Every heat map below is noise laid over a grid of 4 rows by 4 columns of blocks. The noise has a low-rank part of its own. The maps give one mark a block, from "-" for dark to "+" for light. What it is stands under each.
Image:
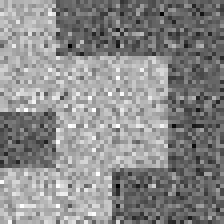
+---
+++-
-++-
++--
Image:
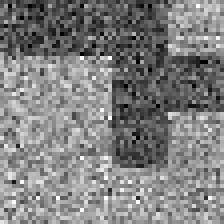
---+
++--
++-+
++++
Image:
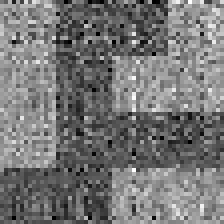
+--+
+-++
+---
--++
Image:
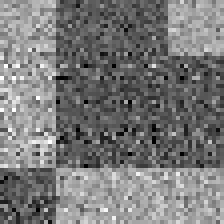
+--+
+---
+---
-+++
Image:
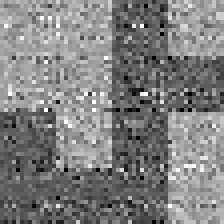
++-+
++--
-+-+
---+
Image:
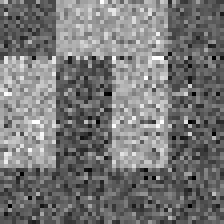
-++-
+-+-
+-+-
----
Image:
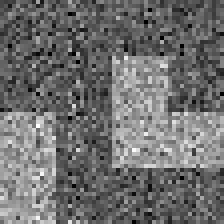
----
--+-
+-++
+---
